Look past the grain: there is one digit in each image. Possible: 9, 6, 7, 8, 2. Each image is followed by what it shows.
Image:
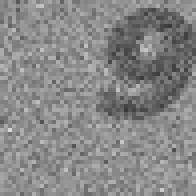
dark 9
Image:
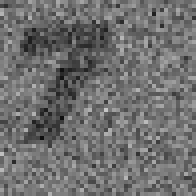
dark 7
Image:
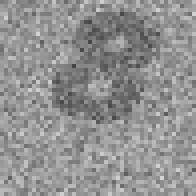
dark 8
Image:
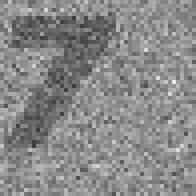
dark 7
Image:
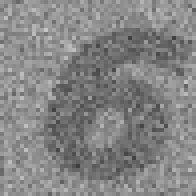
dark 6
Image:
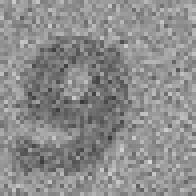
dark 9
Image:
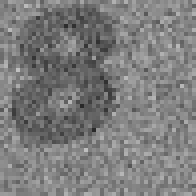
dark 8
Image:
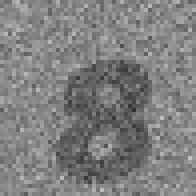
dark 8
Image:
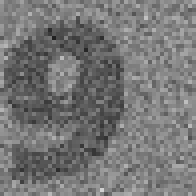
dark 9
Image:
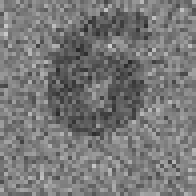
dark 6
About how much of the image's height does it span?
two thirds
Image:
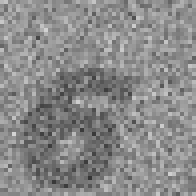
dark 6
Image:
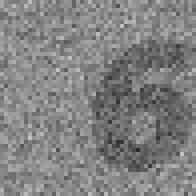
dark 6
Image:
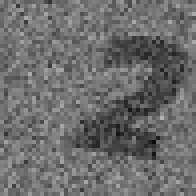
dark 2
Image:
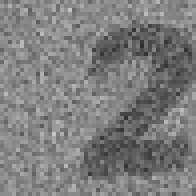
dark 2
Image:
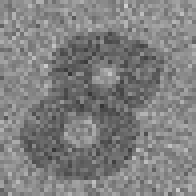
dark 8
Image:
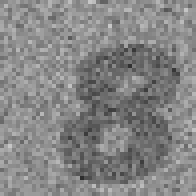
dark 8
